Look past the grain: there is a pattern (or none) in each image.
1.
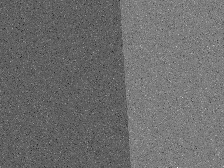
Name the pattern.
a sharp edge
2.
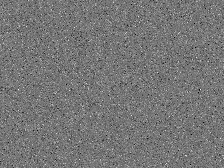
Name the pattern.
only noise
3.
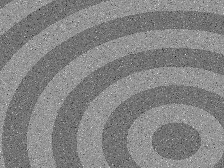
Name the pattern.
rings round one point
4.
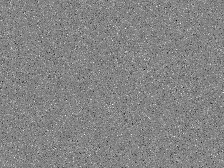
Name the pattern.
only noise
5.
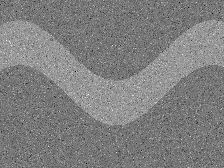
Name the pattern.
a wavy band
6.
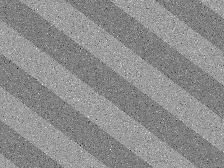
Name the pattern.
diagonal stripes
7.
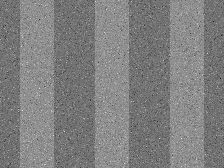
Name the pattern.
vertical stripes
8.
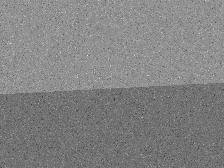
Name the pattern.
a sharp edge
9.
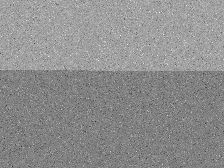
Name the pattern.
a sharp edge
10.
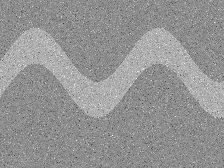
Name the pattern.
a wavy band
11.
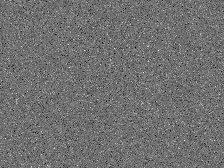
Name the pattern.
only noise
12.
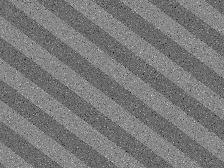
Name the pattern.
diagonal stripes
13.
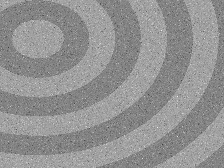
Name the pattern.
rings round one point
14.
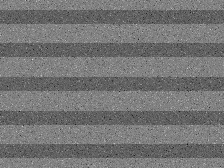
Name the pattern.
horizontal stripes
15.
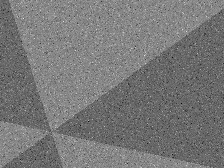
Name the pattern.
spokes from one point
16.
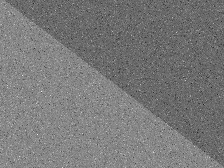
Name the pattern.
a sharp edge
